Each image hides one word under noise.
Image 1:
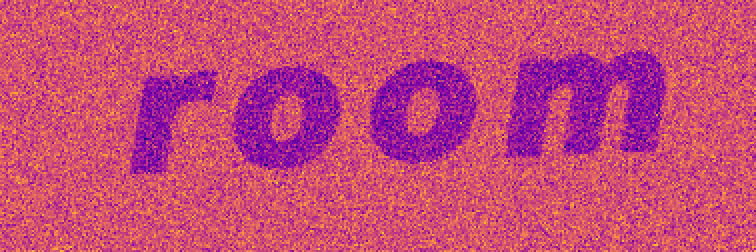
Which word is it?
room
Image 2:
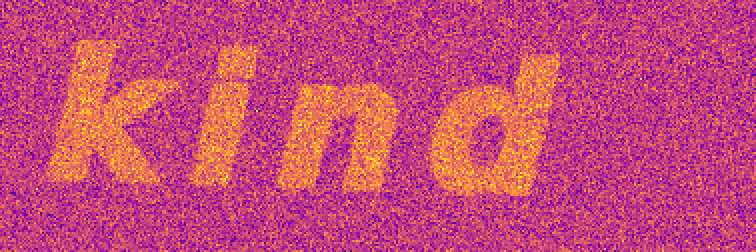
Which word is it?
kind
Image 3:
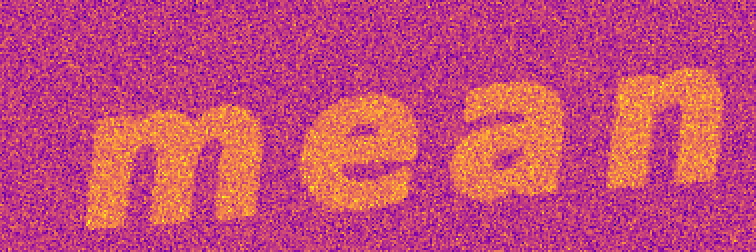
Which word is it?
mean
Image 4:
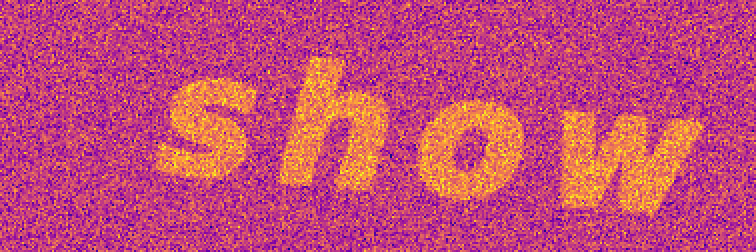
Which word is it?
show
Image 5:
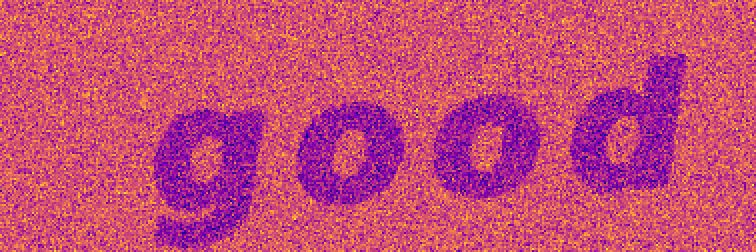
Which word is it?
good
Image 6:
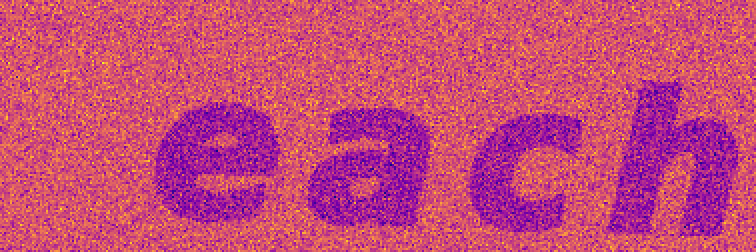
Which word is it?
each
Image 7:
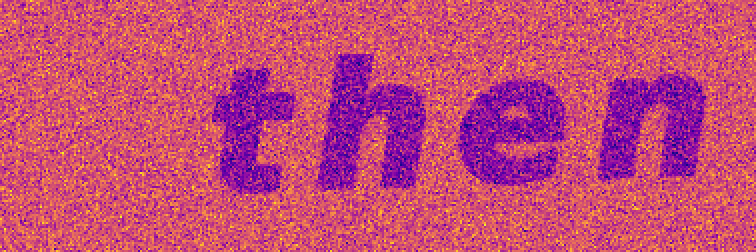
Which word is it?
then
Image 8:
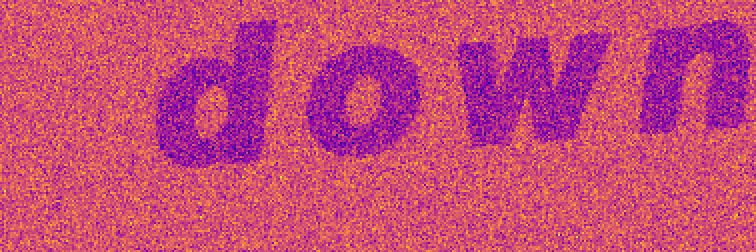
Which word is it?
down
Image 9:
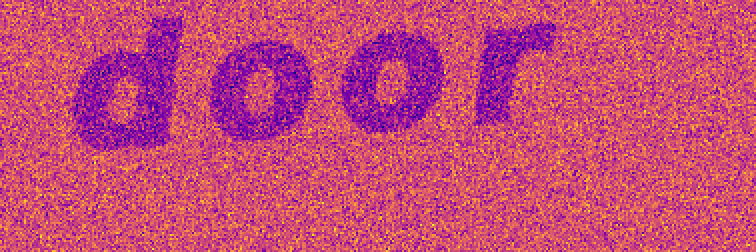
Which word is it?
door
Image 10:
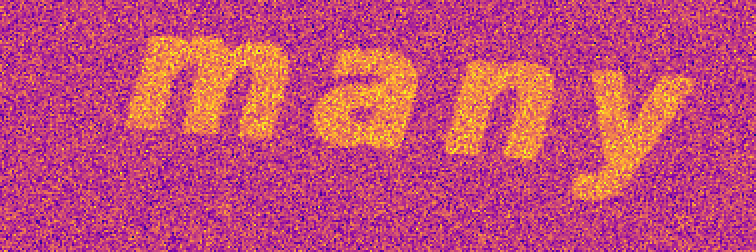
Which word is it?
many
